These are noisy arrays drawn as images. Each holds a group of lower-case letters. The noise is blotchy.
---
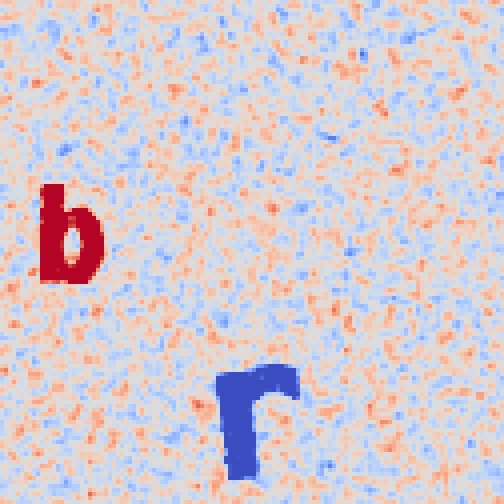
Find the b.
middle left
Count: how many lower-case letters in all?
2
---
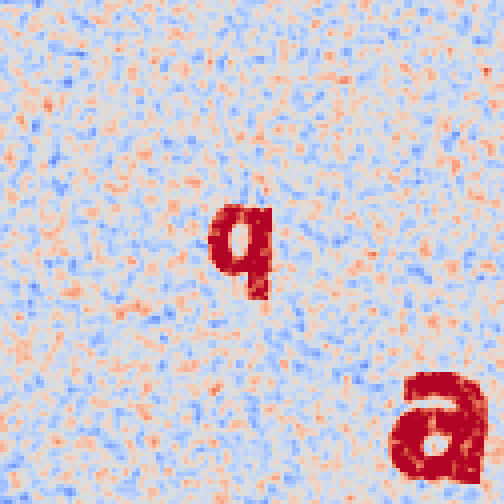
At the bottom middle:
nothing
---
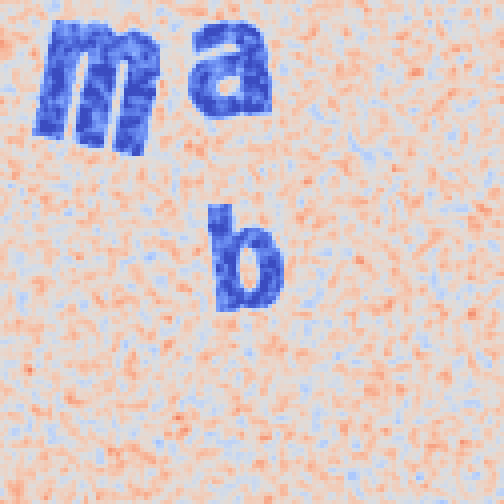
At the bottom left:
nothing
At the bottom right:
nothing
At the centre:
b
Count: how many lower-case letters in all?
3
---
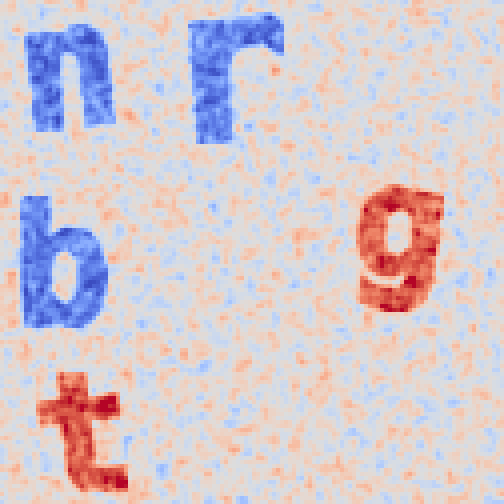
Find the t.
bottom left
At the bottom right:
nothing
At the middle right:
g
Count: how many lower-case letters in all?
5
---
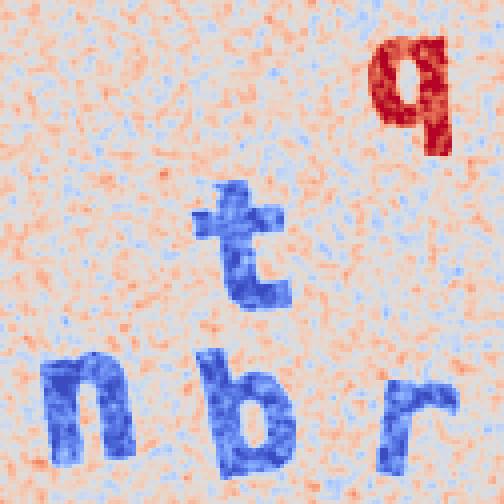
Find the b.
bottom middle
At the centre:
t
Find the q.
top right
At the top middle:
nothing
